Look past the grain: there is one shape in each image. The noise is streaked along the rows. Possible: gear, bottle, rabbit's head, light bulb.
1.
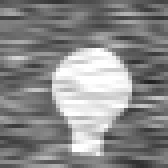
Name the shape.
light bulb
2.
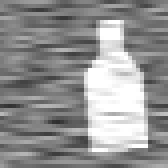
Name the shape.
bottle
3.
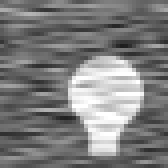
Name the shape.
light bulb
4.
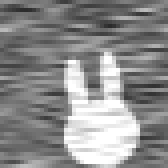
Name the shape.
rabbit's head
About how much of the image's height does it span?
two thirds
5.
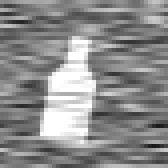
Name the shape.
bottle
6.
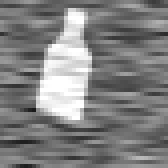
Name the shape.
bottle
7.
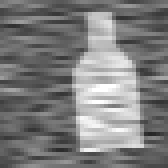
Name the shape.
bottle
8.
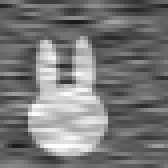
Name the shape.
rabbit's head
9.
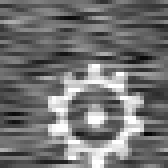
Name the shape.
gear
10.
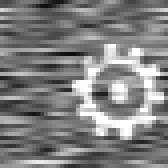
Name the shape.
gear
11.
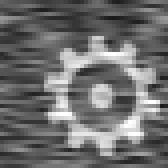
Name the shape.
gear
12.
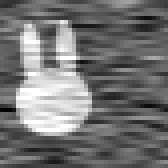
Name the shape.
rabbit's head
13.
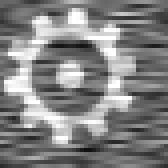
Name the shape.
gear
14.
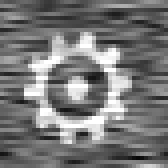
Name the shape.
gear
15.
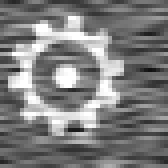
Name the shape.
gear
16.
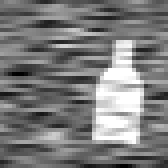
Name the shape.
bottle
